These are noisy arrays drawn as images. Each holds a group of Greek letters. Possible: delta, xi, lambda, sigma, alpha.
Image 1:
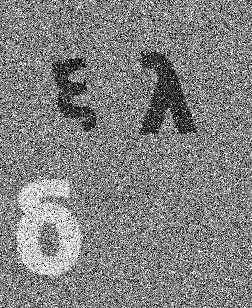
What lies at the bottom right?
nothing
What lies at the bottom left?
delta
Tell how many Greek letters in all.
3
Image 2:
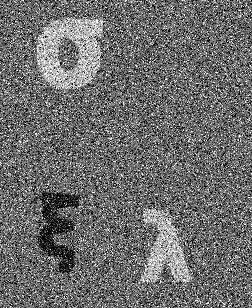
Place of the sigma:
top left
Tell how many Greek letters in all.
3
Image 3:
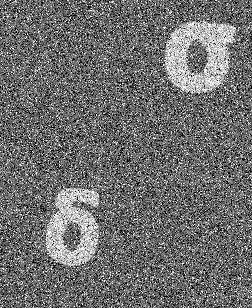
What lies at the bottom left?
delta
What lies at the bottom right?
nothing
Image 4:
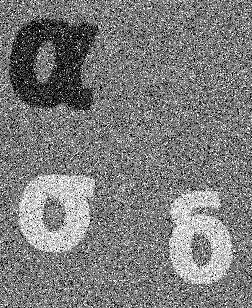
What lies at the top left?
alpha
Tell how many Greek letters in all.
3
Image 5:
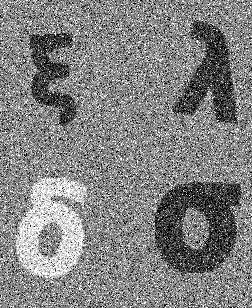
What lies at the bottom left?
delta
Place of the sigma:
bottom right
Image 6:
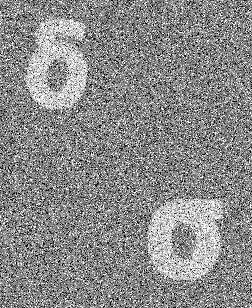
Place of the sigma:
bottom right
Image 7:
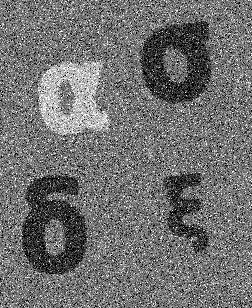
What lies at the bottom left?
delta
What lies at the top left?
alpha
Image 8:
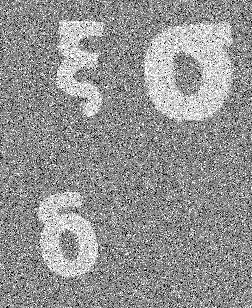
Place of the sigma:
top right
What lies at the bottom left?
delta
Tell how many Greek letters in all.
3
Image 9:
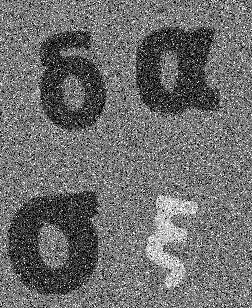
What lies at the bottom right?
xi
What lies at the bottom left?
sigma
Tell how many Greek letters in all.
4
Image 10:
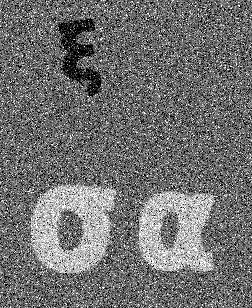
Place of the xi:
top left
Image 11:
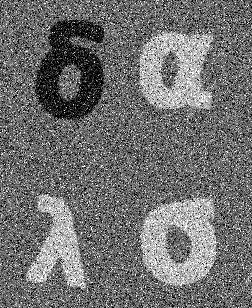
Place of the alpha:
top right
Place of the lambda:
bottom left
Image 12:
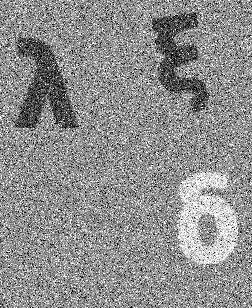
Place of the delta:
bottom right
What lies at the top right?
xi
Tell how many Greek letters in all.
3
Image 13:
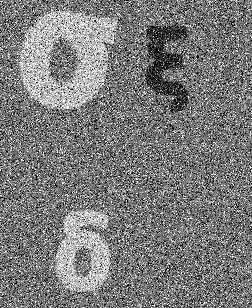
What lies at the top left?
sigma
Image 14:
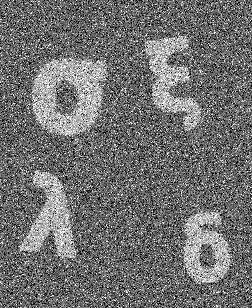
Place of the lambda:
bottom left
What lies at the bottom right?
delta
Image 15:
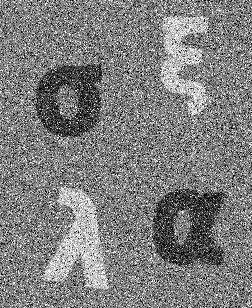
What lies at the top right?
xi
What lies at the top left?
sigma
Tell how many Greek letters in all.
4
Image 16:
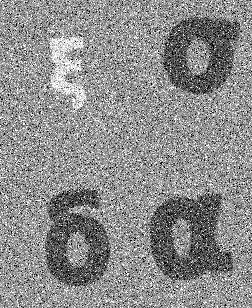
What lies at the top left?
xi
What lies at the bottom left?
delta
